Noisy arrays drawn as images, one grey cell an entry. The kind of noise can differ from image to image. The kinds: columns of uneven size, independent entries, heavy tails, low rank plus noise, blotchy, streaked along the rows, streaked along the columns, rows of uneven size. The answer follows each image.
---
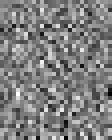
low rank plus noise
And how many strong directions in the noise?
five to eight
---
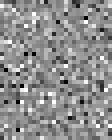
heavy tails
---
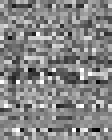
rows of uneven size
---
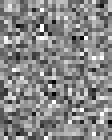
low rank plus noise
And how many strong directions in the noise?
five to eight
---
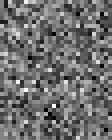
independent entries
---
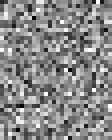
independent entries
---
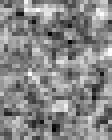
blotchy
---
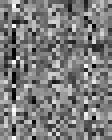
columns of uneven size
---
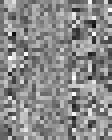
columns of uneven size
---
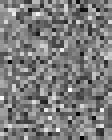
independent entries
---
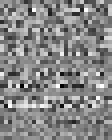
rows of uneven size
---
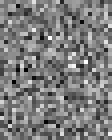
independent entries
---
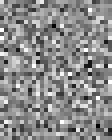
independent entries
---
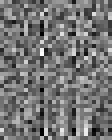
low rank plus noise
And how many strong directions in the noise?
one
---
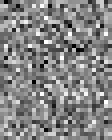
low rank plus noise
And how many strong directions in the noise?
five to eight
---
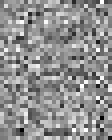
low rank plus noise
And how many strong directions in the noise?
three or four
